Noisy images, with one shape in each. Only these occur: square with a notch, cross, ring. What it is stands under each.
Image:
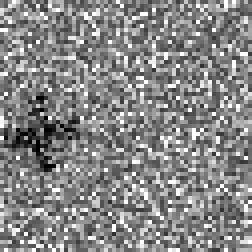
cross
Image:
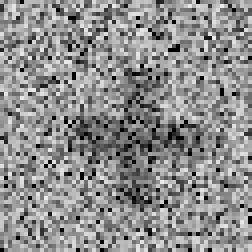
cross
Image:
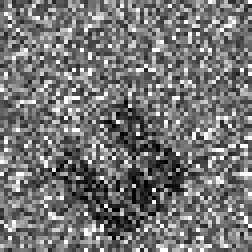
square with a notch
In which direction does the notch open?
up and left
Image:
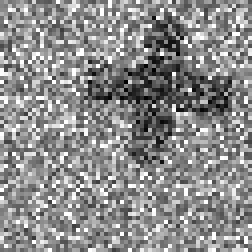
cross
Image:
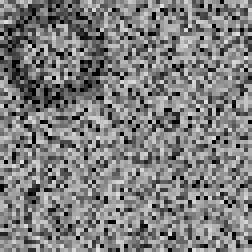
ring
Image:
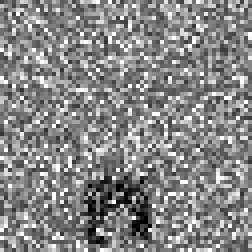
square with a notch
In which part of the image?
bottom middle
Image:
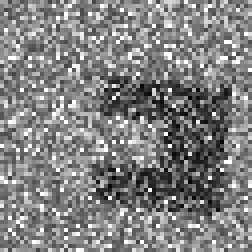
square with a notch
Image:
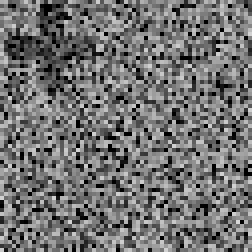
cross
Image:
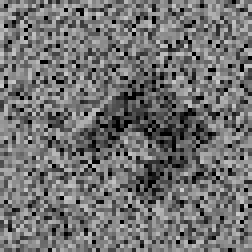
square with a notch
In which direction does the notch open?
down and left
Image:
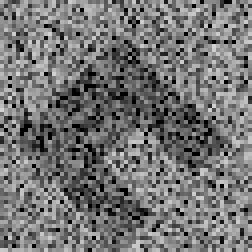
square with a notch
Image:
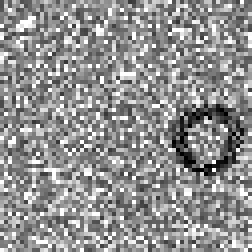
ring
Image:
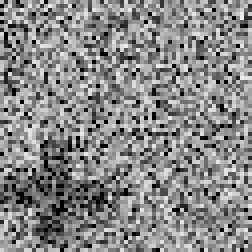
cross
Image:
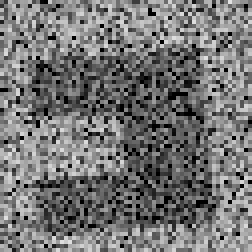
square with a notch
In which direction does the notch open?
left
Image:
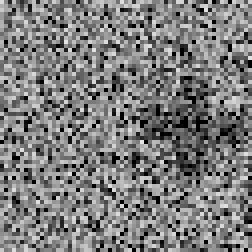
cross
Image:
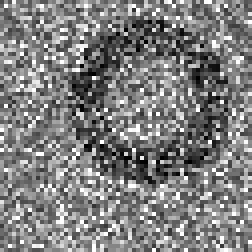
ring
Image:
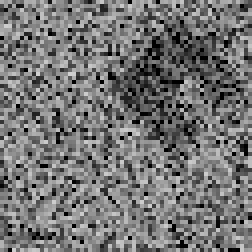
square with a notch
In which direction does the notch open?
down and right
